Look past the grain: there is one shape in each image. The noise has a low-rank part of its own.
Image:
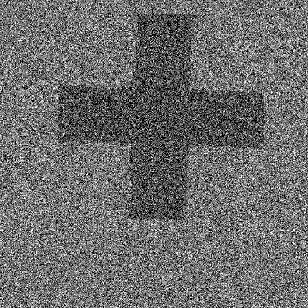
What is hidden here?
dark cross
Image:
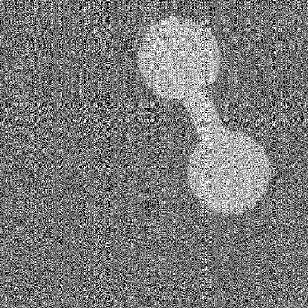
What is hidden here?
light dumbbell
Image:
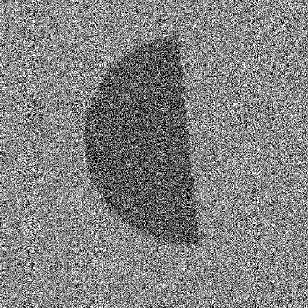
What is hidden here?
dark half disc
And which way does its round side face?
left
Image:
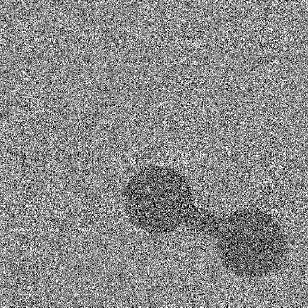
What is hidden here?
dark dumbbell
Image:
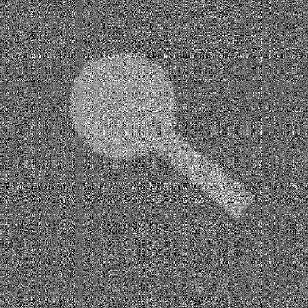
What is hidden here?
light lollipop
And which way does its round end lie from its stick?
up and left
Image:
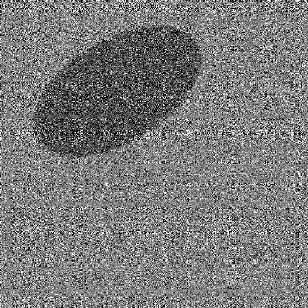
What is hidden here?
dark ellipse
